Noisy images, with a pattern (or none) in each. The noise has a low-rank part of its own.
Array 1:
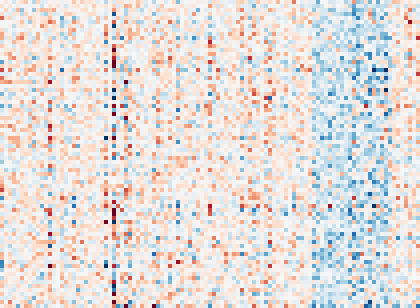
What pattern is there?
one band of columns
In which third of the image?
right
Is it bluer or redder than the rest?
bluer
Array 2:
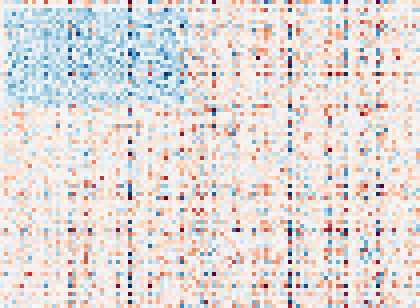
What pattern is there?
one block
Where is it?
top left
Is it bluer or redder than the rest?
bluer
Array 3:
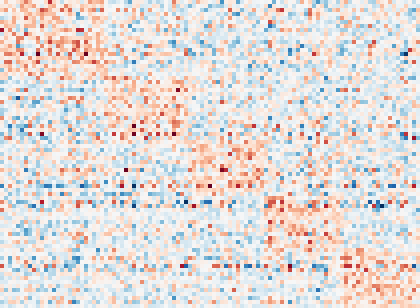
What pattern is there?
blocks along the diagonal
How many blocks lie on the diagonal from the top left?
5
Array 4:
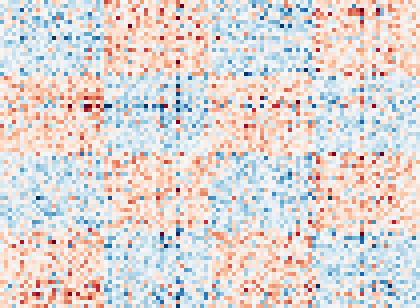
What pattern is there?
a checkerboard
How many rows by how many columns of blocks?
4 by 4
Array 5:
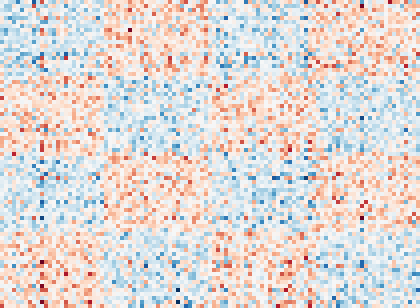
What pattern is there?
a checkerboard
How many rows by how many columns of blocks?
4 by 4
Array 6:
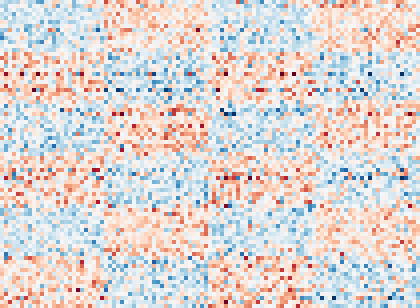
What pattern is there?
a checkerboard
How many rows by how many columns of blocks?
6 by 4
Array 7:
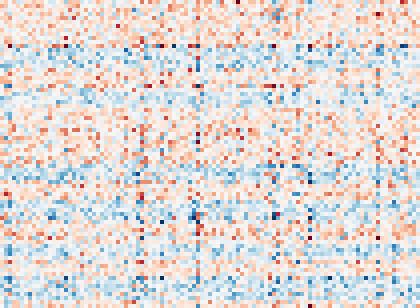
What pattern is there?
bands of rows
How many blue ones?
6
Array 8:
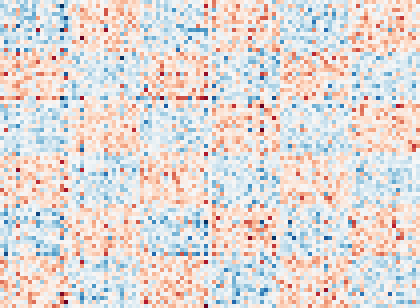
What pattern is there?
a checkerboard
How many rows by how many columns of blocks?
6 by 6
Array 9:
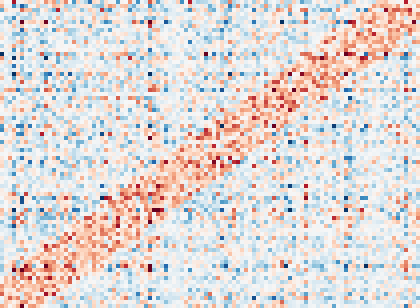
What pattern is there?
a diagonal band
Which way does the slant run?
bottom left to top right
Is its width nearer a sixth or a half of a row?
a sixth
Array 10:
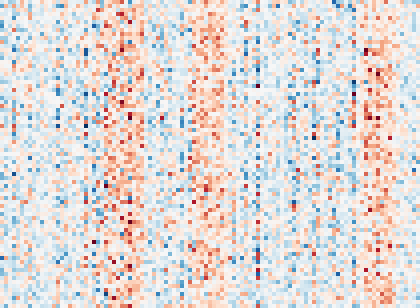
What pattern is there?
bands of columns
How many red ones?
3
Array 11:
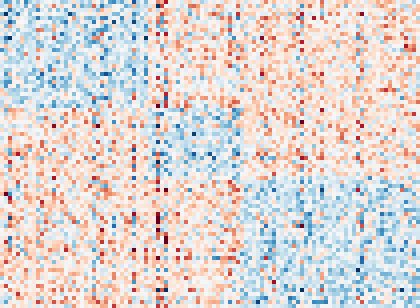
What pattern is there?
blocks along the diagonal
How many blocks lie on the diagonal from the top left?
3
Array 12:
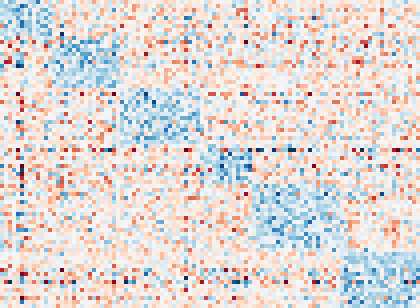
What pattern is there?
blocks along the diagonal
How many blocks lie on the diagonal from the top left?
6
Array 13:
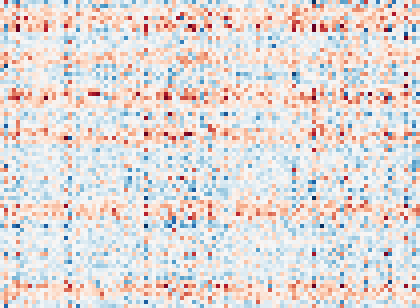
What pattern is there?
bands of rows
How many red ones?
6
